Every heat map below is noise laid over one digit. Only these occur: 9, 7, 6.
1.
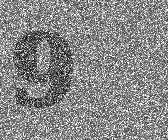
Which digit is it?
9
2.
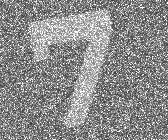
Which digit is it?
7
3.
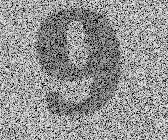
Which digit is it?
9
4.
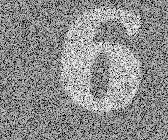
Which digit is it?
6
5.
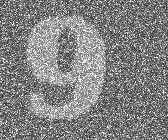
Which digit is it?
9
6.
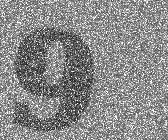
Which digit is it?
9
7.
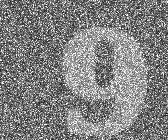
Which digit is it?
9
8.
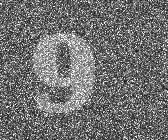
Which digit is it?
9
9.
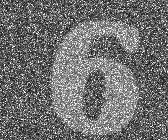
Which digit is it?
6
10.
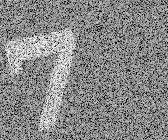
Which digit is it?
7
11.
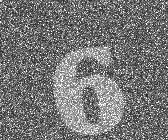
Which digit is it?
6
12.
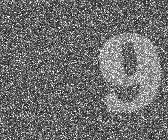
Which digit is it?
9
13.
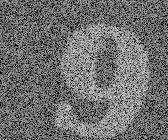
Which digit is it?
9
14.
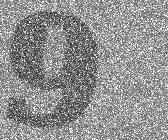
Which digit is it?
9
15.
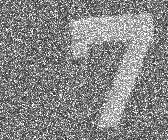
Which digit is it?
7
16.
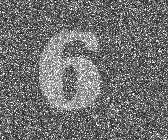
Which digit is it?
6
